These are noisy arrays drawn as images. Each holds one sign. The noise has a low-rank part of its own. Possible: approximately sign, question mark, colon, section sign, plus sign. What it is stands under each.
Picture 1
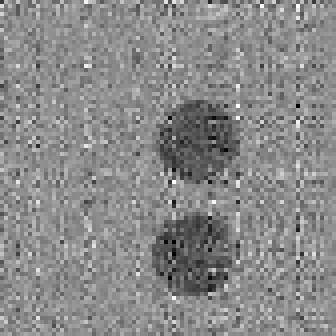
colon
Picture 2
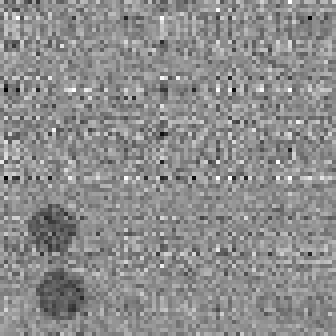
colon
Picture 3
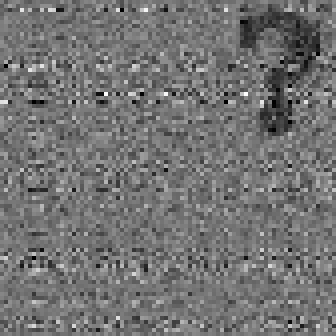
question mark
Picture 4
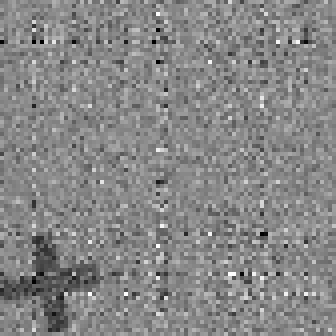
plus sign
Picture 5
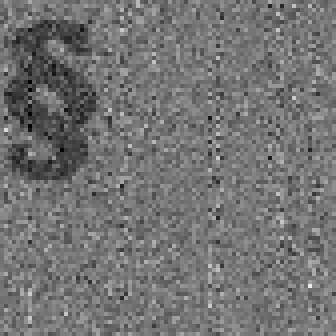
section sign
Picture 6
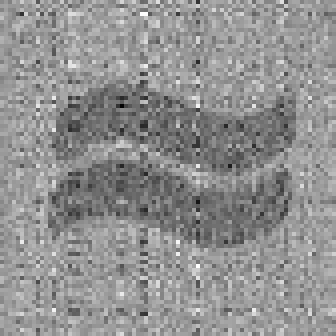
approximately sign
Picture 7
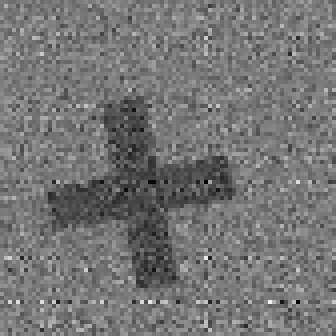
plus sign
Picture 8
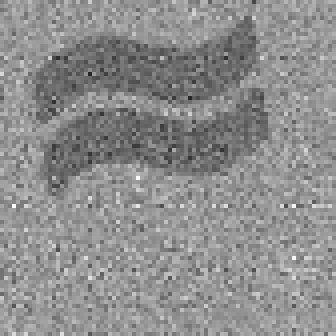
approximately sign
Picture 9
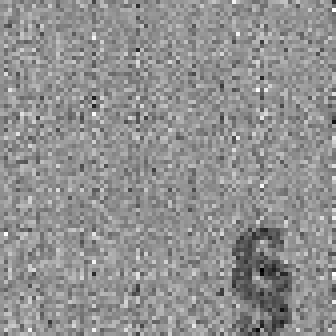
section sign
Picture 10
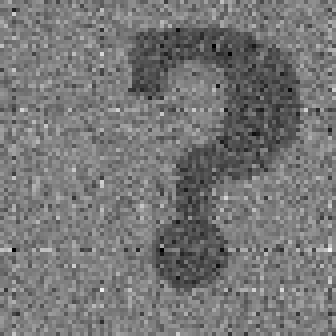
question mark
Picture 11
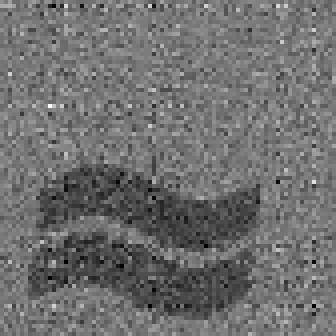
approximately sign
